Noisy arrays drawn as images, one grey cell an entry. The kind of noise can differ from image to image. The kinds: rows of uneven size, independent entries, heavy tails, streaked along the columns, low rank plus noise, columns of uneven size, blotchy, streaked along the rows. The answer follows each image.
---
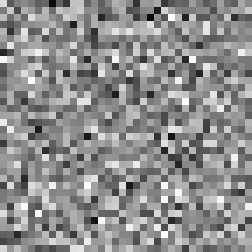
low rank plus noise
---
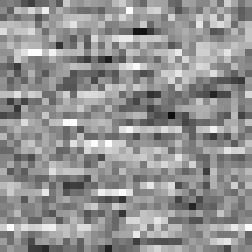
streaked along the rows
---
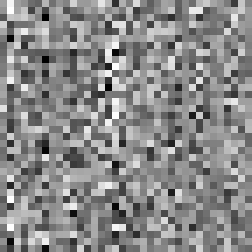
columns of uneven size
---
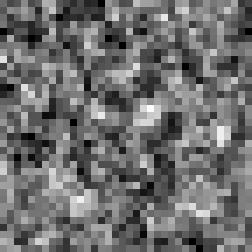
blotchy
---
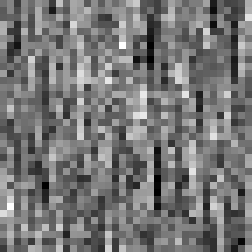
streaked along the columns
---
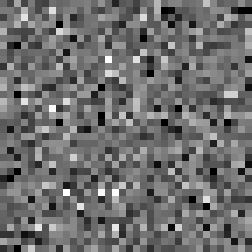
heavy tails
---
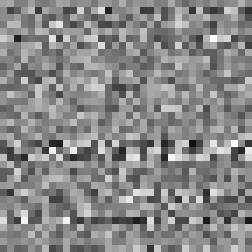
rows of uneven size
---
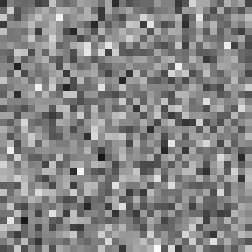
independent entries
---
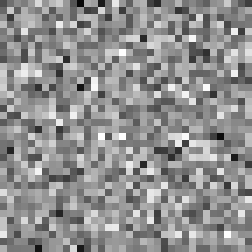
independent entries
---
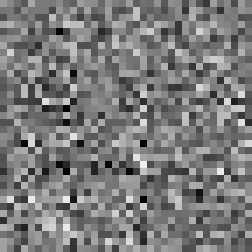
low rank plus noise
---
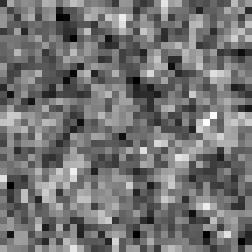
blotchy
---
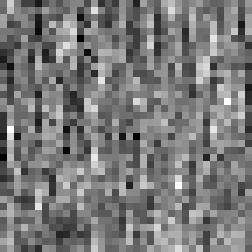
streaked along the columns
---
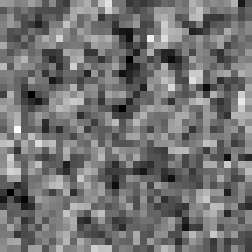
blotchy
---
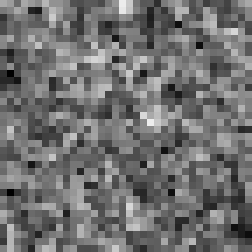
blotchy
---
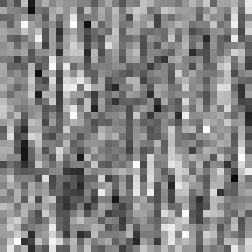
streaked along the columns
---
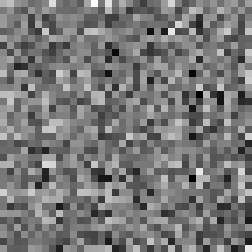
low rank plus noise
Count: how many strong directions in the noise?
three or four
